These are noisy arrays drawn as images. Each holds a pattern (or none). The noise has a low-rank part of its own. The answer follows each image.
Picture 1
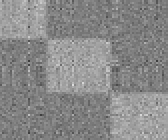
blocks along the diagonal
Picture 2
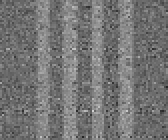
bands of columns
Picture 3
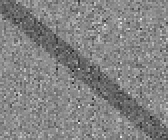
a diagonal band
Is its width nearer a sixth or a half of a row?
a sixth
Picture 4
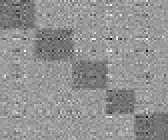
blocks along the diagonal
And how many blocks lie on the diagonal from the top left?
5
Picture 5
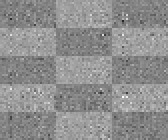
a checkerboard
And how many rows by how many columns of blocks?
5 by 3
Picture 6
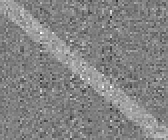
a diagonal band
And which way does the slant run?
top left to bottom right
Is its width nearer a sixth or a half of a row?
a sixth
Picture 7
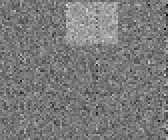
one block
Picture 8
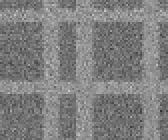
bands of rows crossing bands of columns
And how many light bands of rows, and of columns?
2 and 3
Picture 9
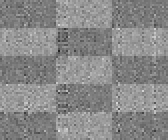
a checkerboard
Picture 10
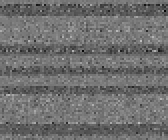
bands of rows
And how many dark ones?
5
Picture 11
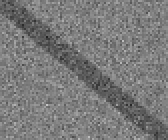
a diagonal band
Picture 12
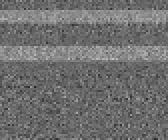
bands of rows
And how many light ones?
2
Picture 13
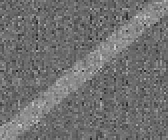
a diagonal band
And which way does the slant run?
bottom left to top right
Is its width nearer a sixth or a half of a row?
a sixth
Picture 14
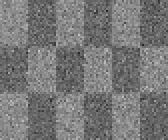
a checkerboard
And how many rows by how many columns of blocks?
3 by 6
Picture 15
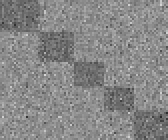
blocks along the diagonal
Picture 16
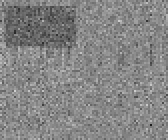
one block
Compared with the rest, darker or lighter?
darker
